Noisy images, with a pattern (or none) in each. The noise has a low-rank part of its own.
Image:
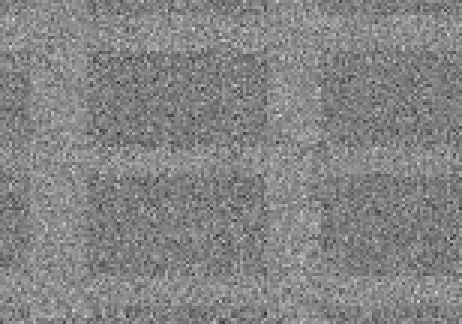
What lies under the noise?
bands of rows crossing bands of columns
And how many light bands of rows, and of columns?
3 and 2
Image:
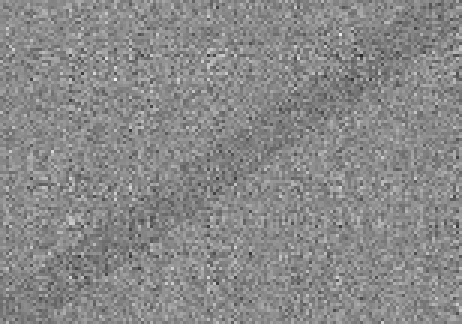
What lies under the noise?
a diagonal band
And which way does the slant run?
bottom left to top right
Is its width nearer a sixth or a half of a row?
a sixth
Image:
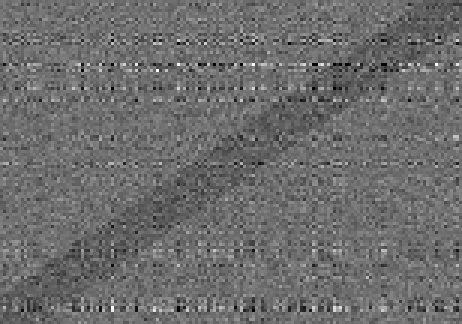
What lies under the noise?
a diagonal band
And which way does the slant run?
bottom left to top right
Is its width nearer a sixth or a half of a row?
a sixth
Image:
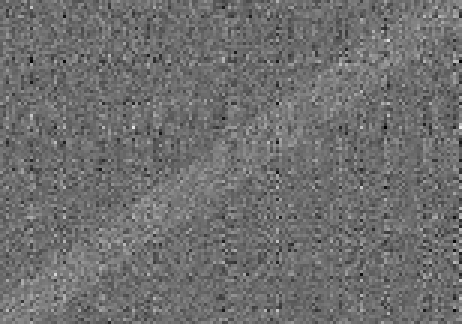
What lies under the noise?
a diagonal band
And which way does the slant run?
bottom left to top right
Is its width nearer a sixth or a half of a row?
a sixth
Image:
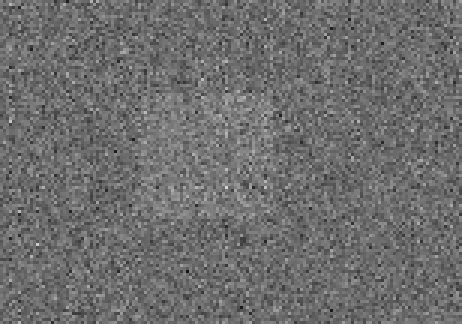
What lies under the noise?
one block
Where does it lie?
centre
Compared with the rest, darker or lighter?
lighter
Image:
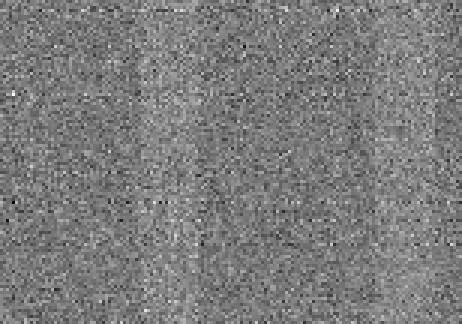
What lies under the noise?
bands of columns
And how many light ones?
2
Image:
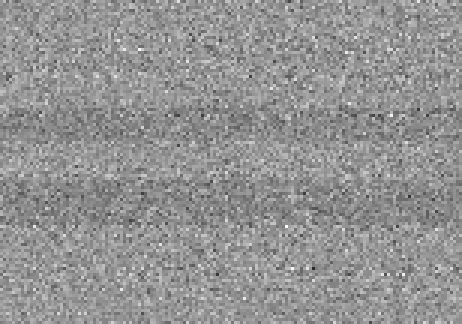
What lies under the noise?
bands of rows
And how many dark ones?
2
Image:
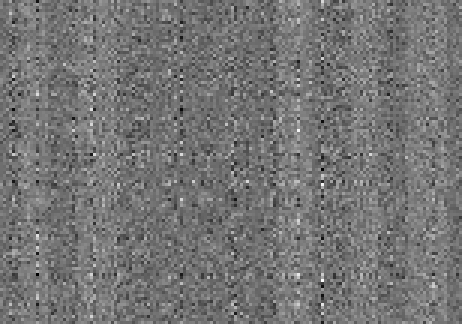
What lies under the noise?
bands of columns
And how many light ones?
5
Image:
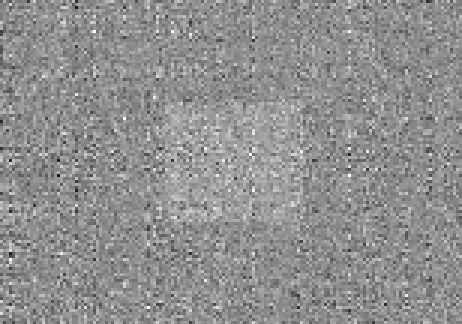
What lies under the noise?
one block
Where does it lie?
centre
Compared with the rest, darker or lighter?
lighter
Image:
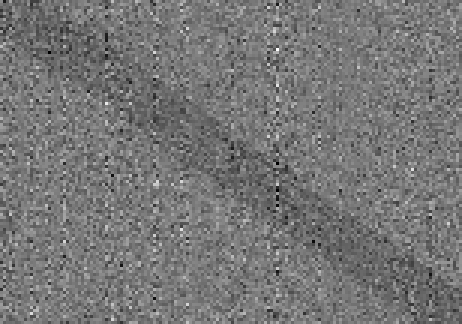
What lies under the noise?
a diagonal band
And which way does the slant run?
top left to bottom right
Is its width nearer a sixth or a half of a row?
a sixth
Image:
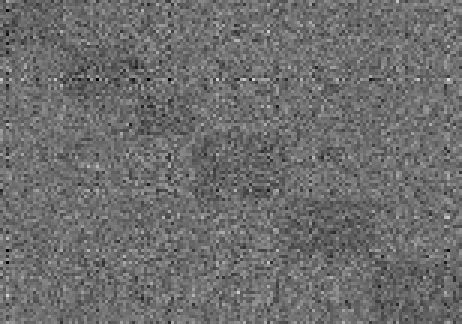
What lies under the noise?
blocks along the diagonal
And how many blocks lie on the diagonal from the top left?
6
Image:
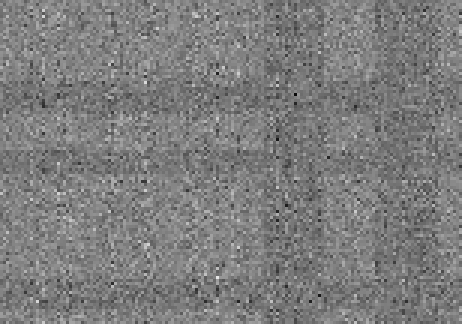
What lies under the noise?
bands of rows crossing bands of columns
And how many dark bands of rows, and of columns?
3 and 2
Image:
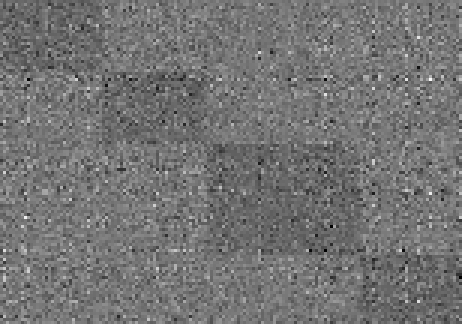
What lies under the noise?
blocks along the diagonal
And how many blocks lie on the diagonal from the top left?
4
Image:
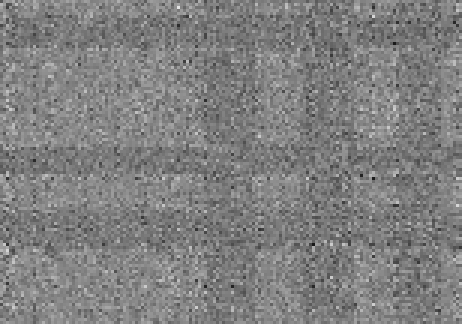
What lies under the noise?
bands of rows crossing bands of columns
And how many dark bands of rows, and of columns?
3 and 3
